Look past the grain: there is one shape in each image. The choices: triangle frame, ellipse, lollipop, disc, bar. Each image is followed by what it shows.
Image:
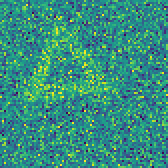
triangle frame
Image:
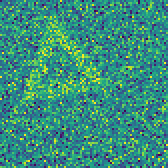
triangle frame
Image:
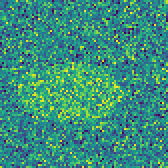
ellipse
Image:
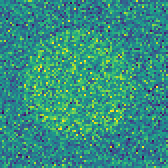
disc
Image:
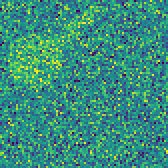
lollipop
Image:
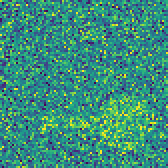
lollipop
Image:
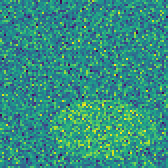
ellipse
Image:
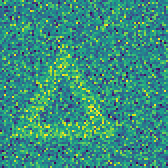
triangle frame
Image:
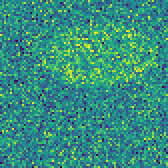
ellipse
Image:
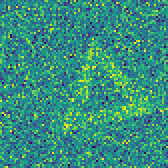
triangle frame
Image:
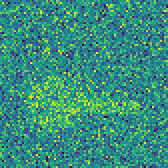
lollipop
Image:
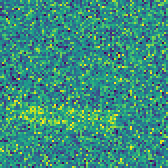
bar
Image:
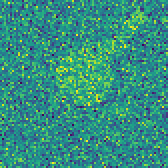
lollipop
